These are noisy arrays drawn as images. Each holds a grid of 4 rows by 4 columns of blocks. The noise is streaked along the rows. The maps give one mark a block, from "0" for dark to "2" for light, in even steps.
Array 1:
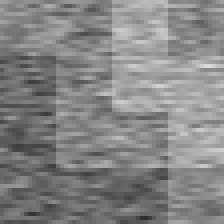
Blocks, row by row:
1121
0122
0112
0001
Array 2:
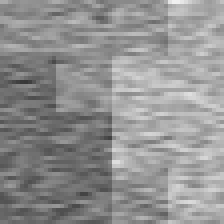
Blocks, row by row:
1112
0122
0022
0012
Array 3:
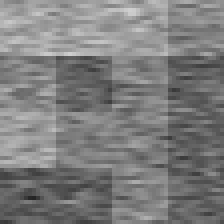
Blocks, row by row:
2221
1010
2110
0010
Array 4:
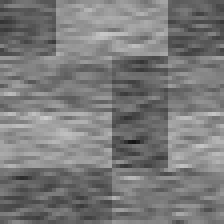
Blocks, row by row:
0220
1101
2202
0011
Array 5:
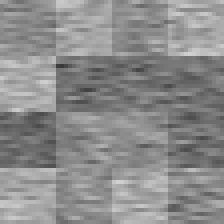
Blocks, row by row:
1212
2000
0110
2121
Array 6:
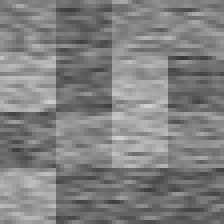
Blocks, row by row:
1011
2020
0121
2000
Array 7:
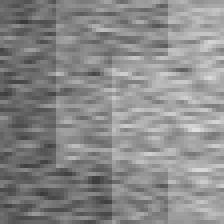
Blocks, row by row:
0112
0122
0122
0012
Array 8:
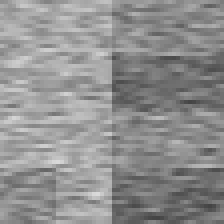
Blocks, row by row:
2211
2200
2211
1200
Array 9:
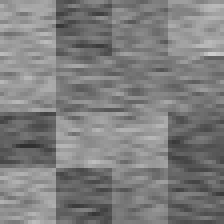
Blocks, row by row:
2012
2111
0220
2010
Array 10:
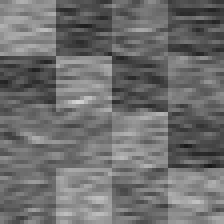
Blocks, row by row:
2010
0201
1120
1212
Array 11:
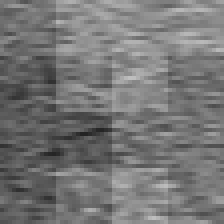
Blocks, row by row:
1222
0121
0011
0121
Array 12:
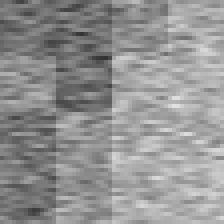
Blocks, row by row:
0012
1022
0122
0122
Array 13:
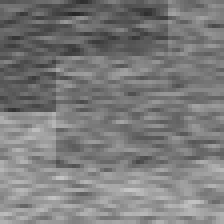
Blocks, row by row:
0001
0111
2111
2222
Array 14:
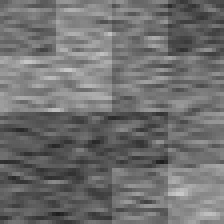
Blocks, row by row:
1210
2211
0001
0012
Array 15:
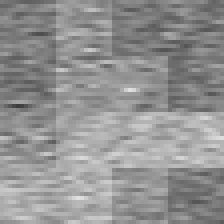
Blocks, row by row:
0100
0110
1222
2210
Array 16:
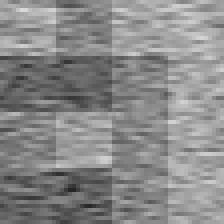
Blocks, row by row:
2122
0012
1212
0012
